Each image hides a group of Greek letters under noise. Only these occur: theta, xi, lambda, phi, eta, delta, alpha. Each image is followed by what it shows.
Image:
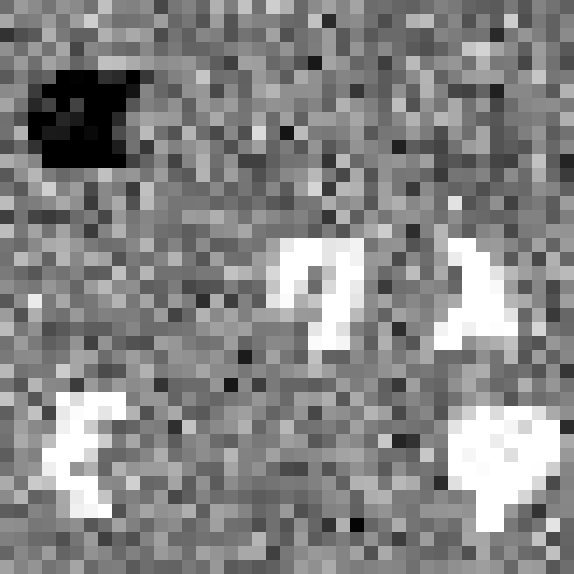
top left: dark alpha; centre: light eta; middle right: light lambda; bottom left: light xi; bottom right: light phi
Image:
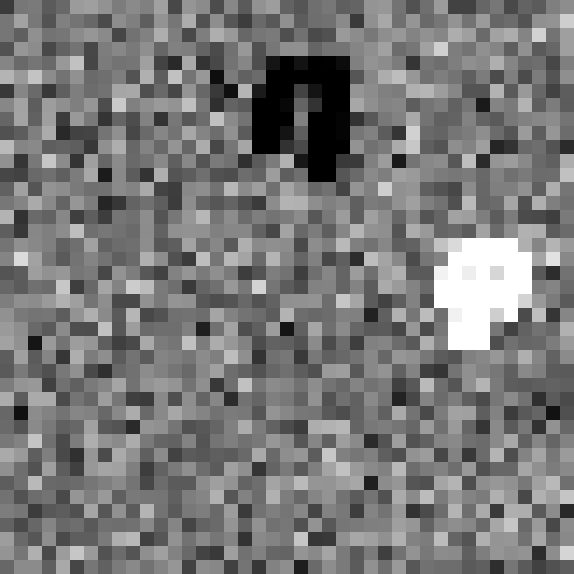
top middle: dark eta; middle right: light phi
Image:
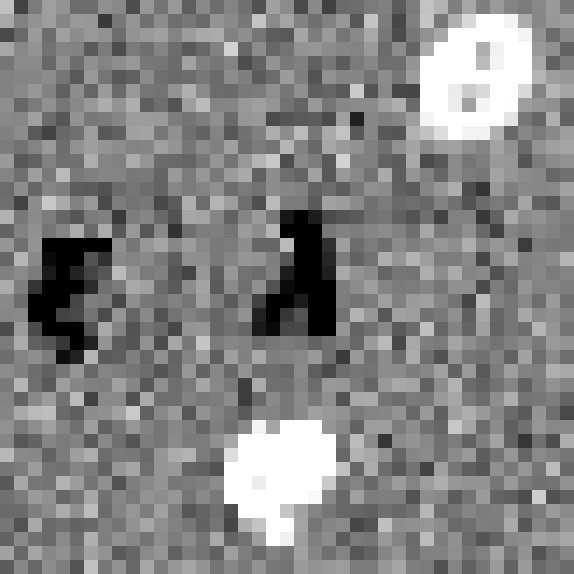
top right: light theta; middle left: dark xi; centre: dark lambda; bottom middle: light phi
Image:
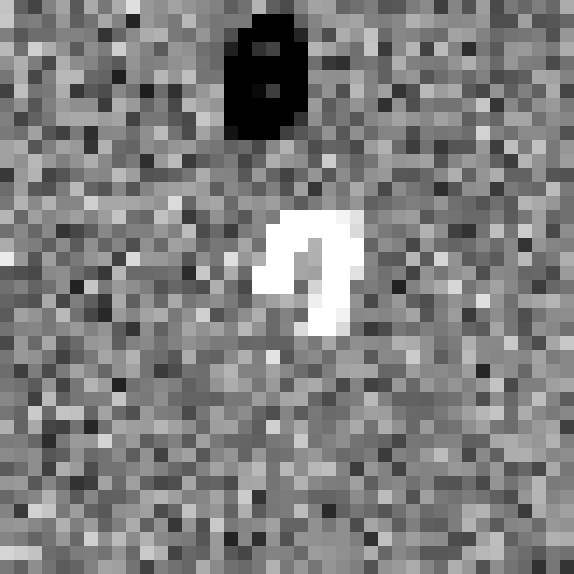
top middle: dark theta; centre: light eta
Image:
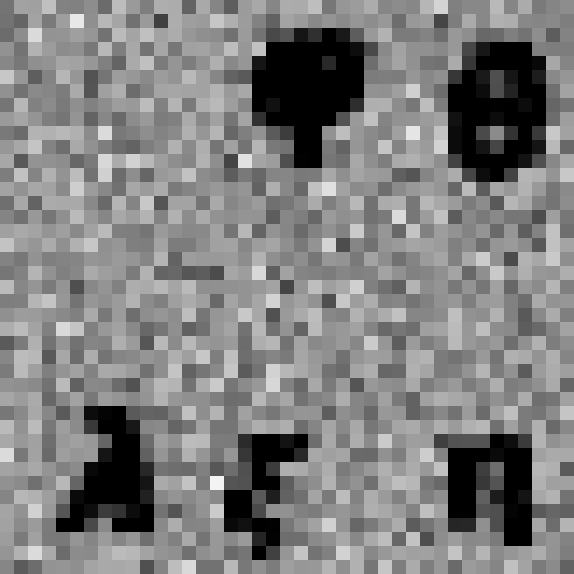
top middle: dark phi; top right: dark theta; bottom left: dark lambda; bottom middle: dark xi; bottom right: dark eta
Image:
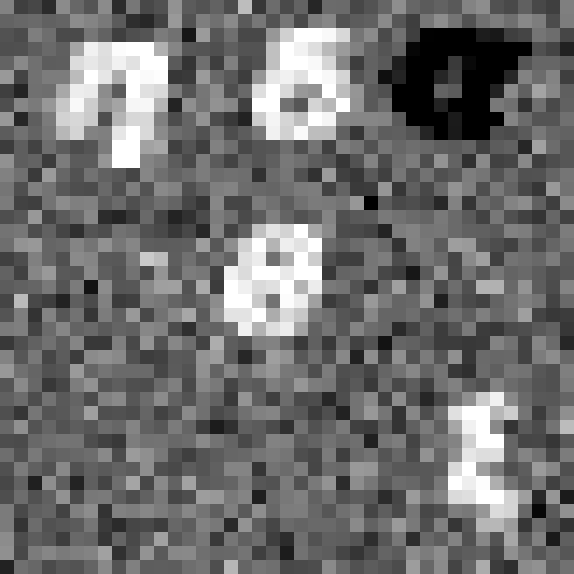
top left: light eta; top middle: light delta; top right: dark alpha; centre: light theta; bottom right: light xi
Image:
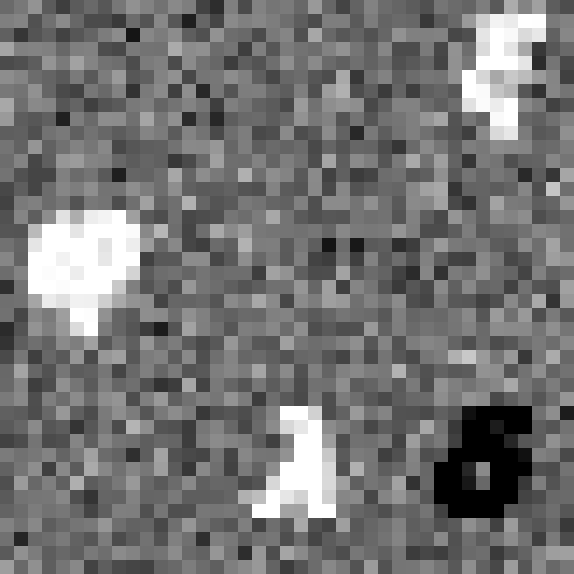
top right: light xi; middle left: light phi; bottom middle: light lambda; bottom right: dark delta
